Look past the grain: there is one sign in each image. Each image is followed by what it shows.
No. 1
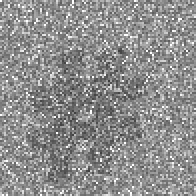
dark hash sign
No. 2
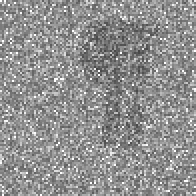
dark pilcrow
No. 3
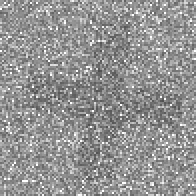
dark plus sign
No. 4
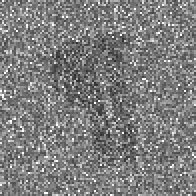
dark pilcrow
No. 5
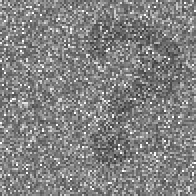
dark question mark
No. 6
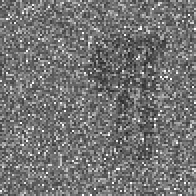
dark pilcrow
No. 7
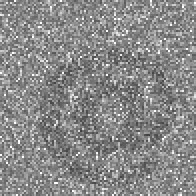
dark at sign
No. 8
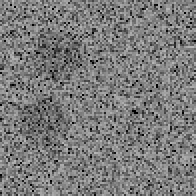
dark colon
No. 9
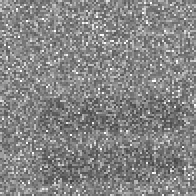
dark equals sign
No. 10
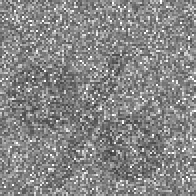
dark percent sign
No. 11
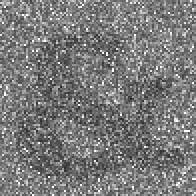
dark ampersand
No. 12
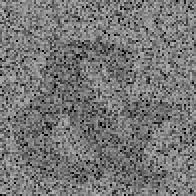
dark ampersand
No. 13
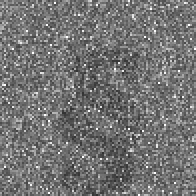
dark section sign
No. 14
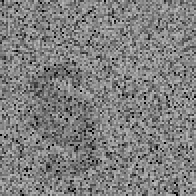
dark section sign
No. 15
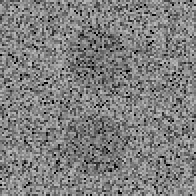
dark colon
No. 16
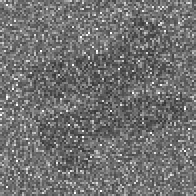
dark not-equal sign
